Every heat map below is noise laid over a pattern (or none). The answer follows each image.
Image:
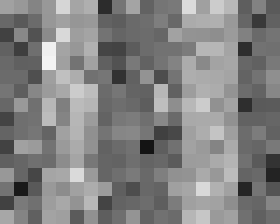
vertical stripes
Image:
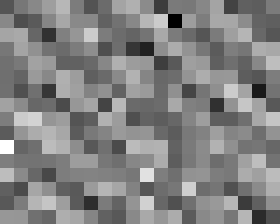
diagonal stripes
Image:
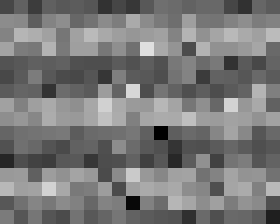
horizontal stripes
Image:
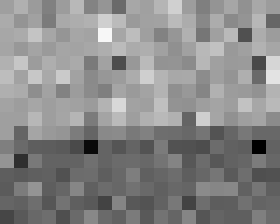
a sharp edge
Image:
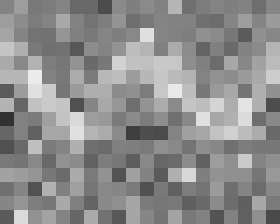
a wavy band
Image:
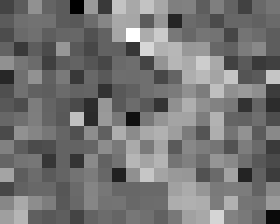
a wavy band
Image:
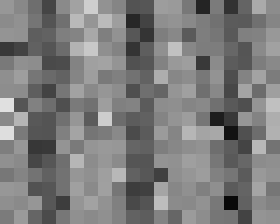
vertical stripes
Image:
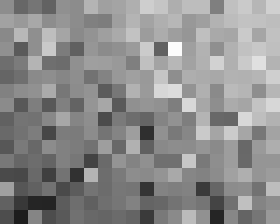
a smooth slope
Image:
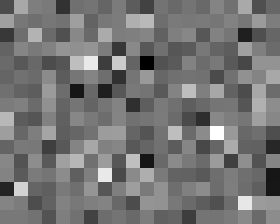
only noise
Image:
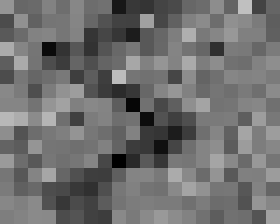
a wavy band
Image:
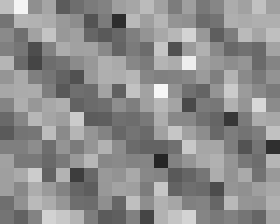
diagonal stripes
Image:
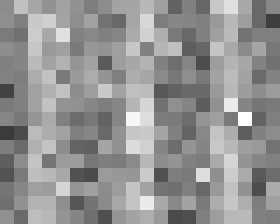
vertical stripes
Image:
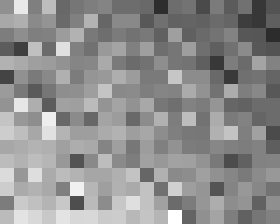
a smooth slope
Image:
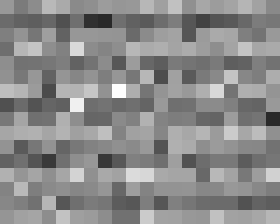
horizontal stripes
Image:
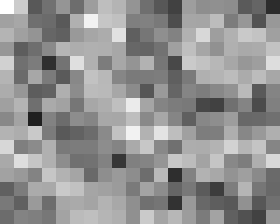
rings round one point
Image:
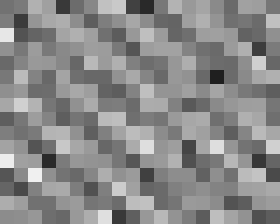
diagonal stripes
